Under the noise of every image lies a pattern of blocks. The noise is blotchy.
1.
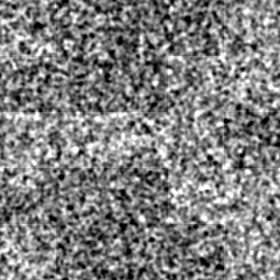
top and bottom mirror each other
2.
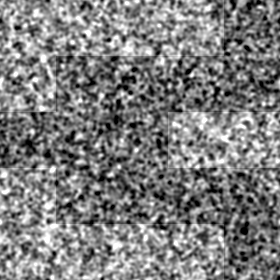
top and bottom mirror each other
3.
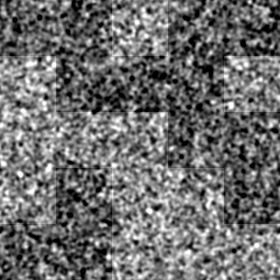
no symmetry
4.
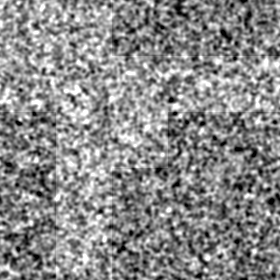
mirrored about the diagonal from the top left
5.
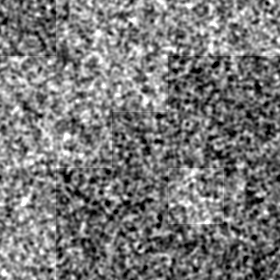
mirrored about the diagonal from the top left
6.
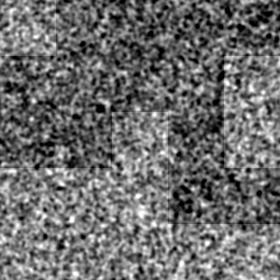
no symmetry
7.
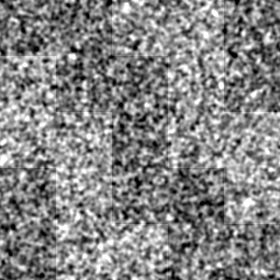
the same after a half turn
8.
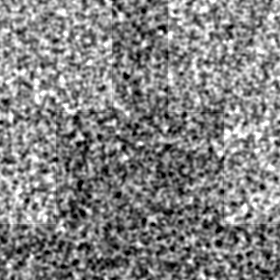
left and right mirror each other
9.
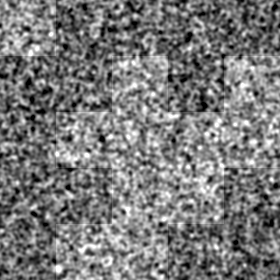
mirrored about the diagonal from the top left
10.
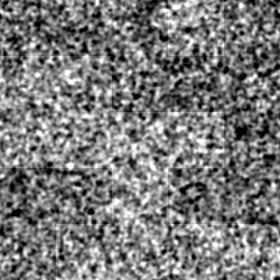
no symmetry
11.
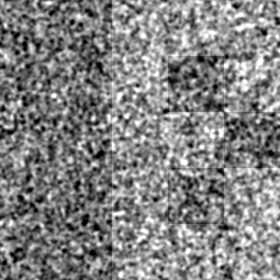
top and bottom mirror each other
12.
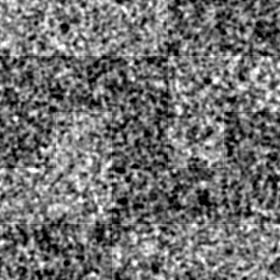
the same after a half turn
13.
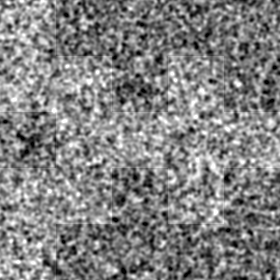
top and bottom mirror each other
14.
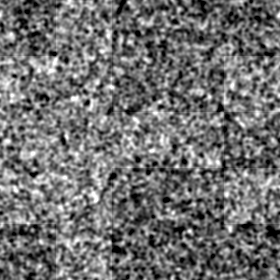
top and bottom mirror each other
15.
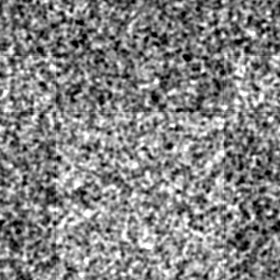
left and right mirror each other
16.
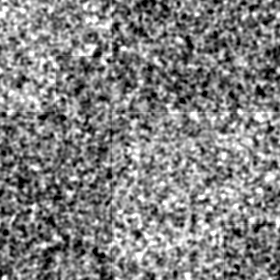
mirrored about the diagonal from the top left
